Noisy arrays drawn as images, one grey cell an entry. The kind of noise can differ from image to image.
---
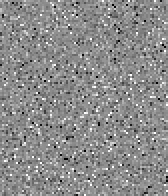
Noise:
heavy tails
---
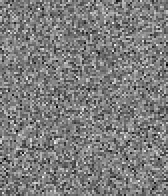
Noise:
independent entries
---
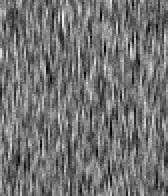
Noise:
streaked along the columns
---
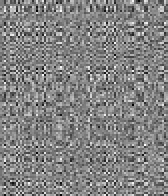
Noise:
low rank plus noise
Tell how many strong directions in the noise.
one
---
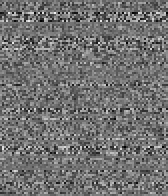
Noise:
rows of uneven size
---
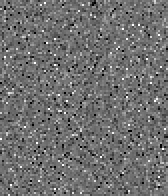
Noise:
heavy tails
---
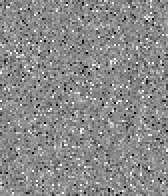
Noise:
heavy tails
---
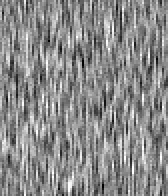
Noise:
streaked along the columns
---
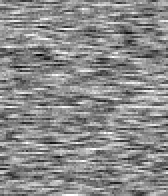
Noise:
streaked along the rows
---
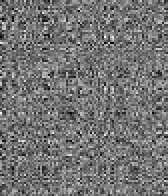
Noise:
low rank plus noise
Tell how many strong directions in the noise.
three or four
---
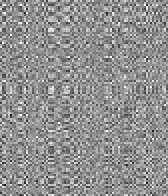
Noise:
low rank plus noise
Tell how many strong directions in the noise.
one
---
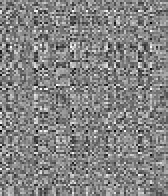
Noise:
low rank plus noise
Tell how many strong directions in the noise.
two
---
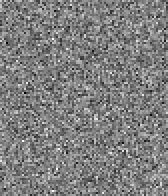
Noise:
independent entries
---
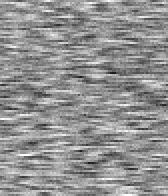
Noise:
streaked along the rows
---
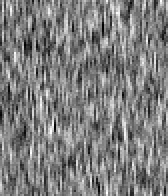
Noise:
streaked along the columns
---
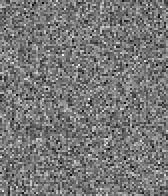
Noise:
independent entries
